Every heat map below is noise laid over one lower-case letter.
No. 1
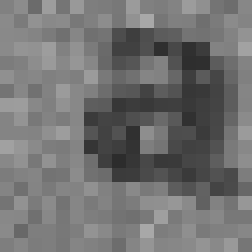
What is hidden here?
dark a
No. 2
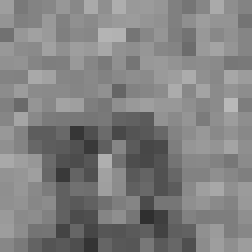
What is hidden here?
dark n
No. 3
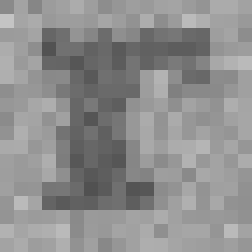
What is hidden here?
dark r
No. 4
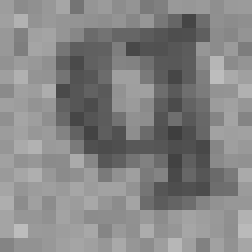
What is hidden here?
dark q
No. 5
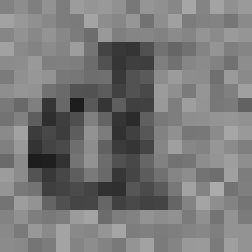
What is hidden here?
dark d
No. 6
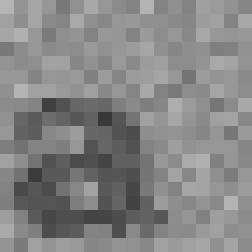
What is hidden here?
dark a
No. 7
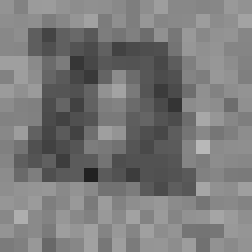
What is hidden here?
dark n
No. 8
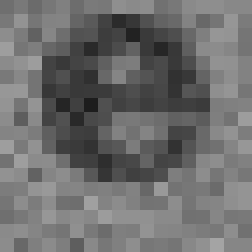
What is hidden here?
dark e
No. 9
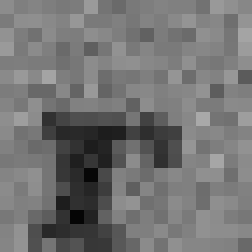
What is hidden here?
dark r
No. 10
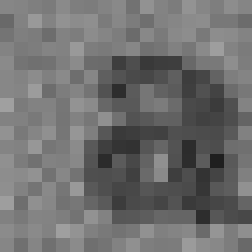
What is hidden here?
dark a
